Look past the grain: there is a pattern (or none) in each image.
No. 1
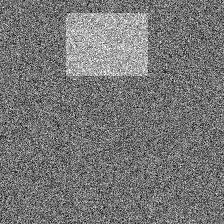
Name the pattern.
one block
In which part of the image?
top middle
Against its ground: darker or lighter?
lighter
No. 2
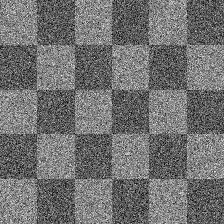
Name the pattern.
a checkerboard
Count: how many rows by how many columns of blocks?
5 by 6
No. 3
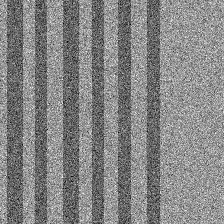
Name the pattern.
bands of columns
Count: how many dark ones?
6
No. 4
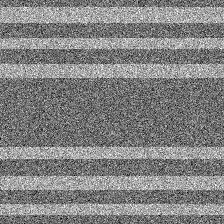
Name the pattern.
bands of rows
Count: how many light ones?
6
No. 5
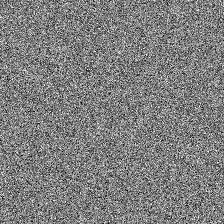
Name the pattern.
only noise
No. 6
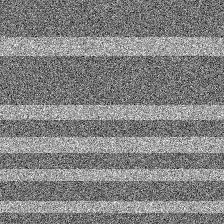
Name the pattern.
bands of rows
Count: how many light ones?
5
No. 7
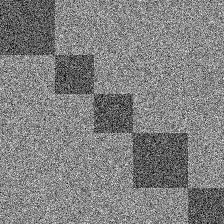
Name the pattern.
blocks along the diagonal
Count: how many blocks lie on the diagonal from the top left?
5
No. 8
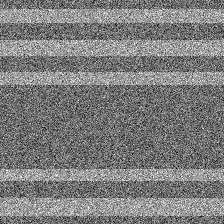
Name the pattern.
bands of rows
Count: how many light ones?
5
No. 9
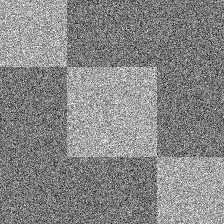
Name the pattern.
blocks along the diagonal
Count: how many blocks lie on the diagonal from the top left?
3
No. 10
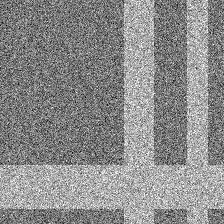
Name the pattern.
bands of rows crossing bands of columns
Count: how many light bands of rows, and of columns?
1 and 2
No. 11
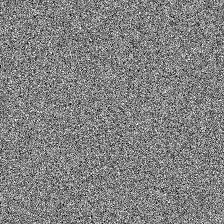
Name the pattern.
only noise
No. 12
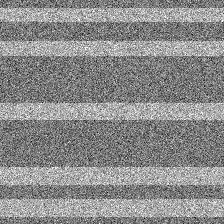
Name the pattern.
bands of rows
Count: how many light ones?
5
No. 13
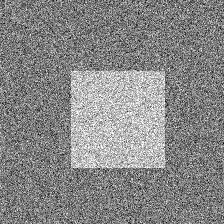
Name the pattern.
one block
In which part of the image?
centre
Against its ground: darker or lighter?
lighter
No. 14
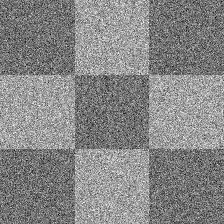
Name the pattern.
a checkerboard
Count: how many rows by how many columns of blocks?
3 by 3
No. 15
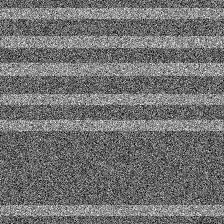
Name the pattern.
bands of rows
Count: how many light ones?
6
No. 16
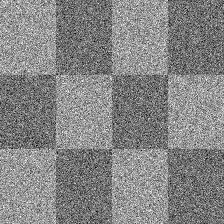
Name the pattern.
a checkerboard
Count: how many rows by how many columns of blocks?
3 by 4
